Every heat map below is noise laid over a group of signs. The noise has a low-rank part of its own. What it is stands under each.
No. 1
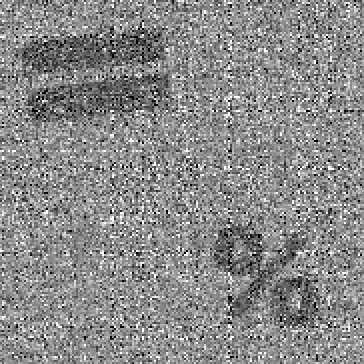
top left: dark equals sign; bottom right: dark percent sign
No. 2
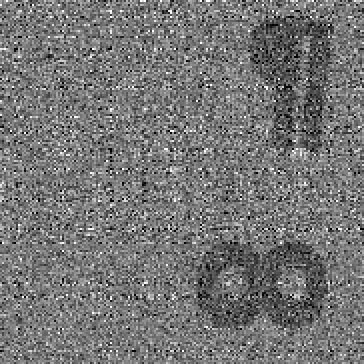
top right: dark pilcrow; bottom right: dark infinity sign
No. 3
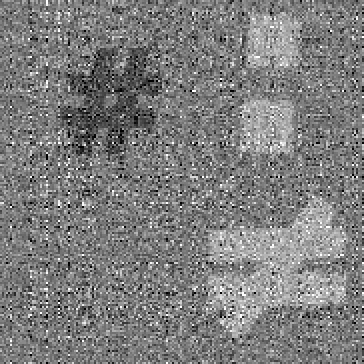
top left: dark hash sign; top right: light colon; bottom right: light not-equal sign
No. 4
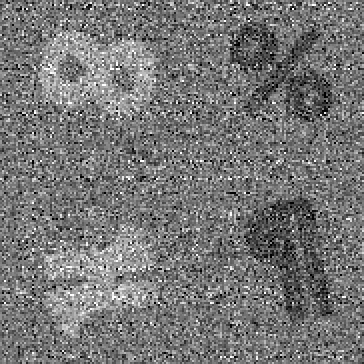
top left: light infinity sign; top right: dark percent sign; bottom left: light not-equal sign; bottom right: dark pilcrow
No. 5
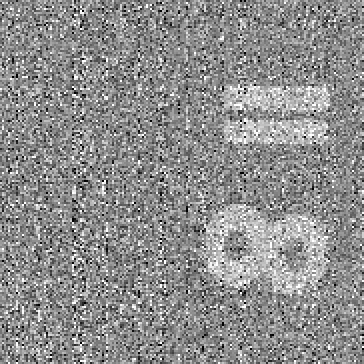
top right: light equals sign; bottom right: light infinity sign
